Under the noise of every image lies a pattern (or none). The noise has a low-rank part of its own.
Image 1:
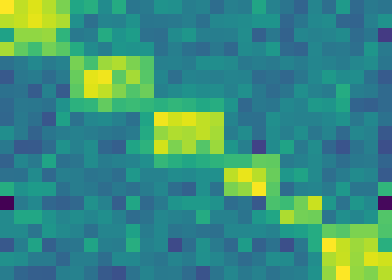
blocks along the diagonal
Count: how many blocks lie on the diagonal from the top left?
6
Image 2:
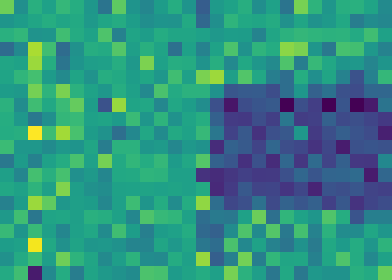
one block
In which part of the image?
middle right
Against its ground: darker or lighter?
darker
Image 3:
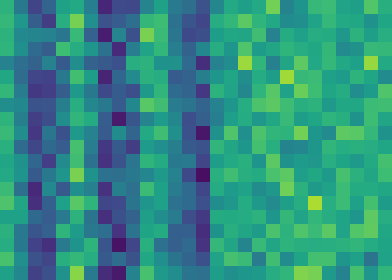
bands of columns
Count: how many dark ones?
3
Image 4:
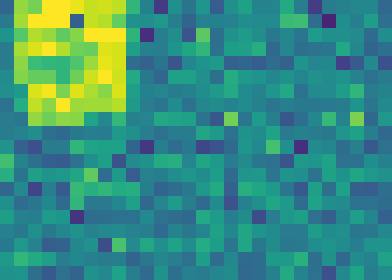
one block
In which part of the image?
top left
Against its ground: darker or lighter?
lighter
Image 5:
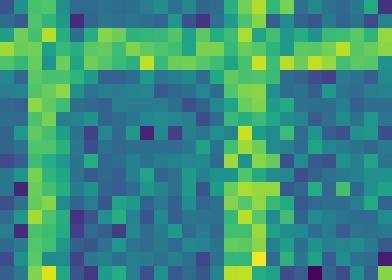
bands of rows crossing bands of columns
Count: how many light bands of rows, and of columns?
1 and 2
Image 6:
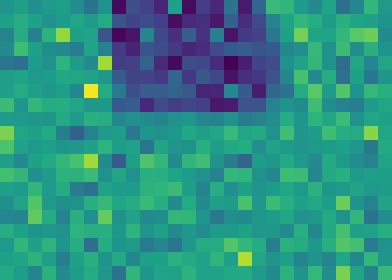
one block
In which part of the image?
top middle
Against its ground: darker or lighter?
darker
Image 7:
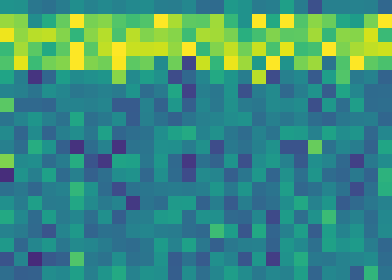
one band of rows
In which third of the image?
top
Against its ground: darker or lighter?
lighter
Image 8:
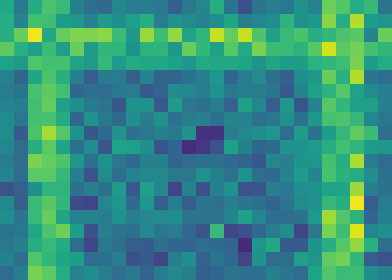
bands of rows crossing bands of columns
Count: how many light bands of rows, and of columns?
1 and 2
